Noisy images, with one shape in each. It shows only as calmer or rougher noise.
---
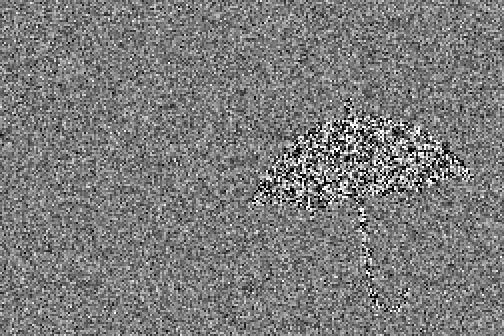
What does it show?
rough umbrella
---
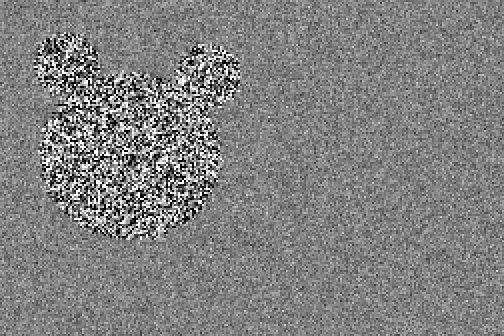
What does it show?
rough bear's head
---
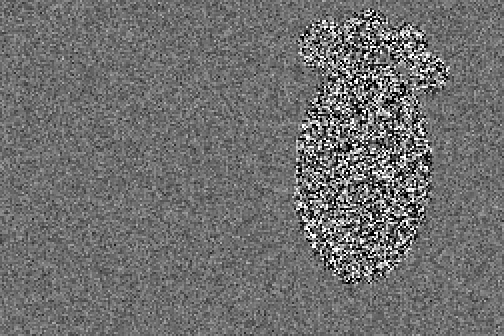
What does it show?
rough footprint
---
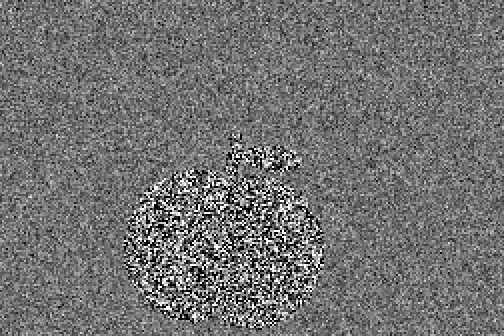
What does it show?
rough apple
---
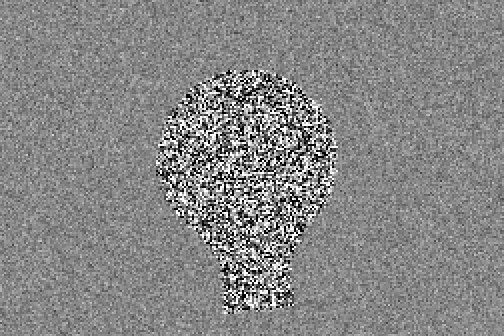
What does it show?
rough light bulb
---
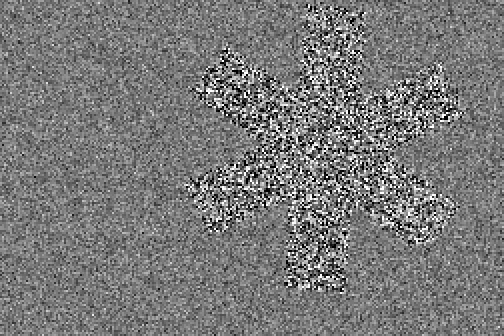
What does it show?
rough asterisk
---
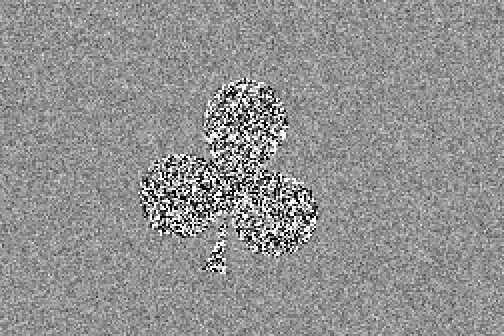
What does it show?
rough club
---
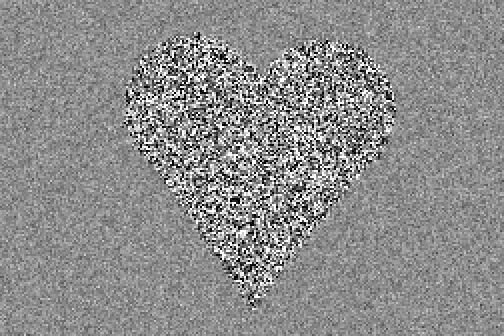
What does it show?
rough heart
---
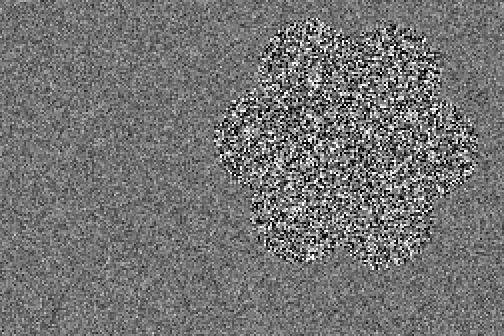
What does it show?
rough flower
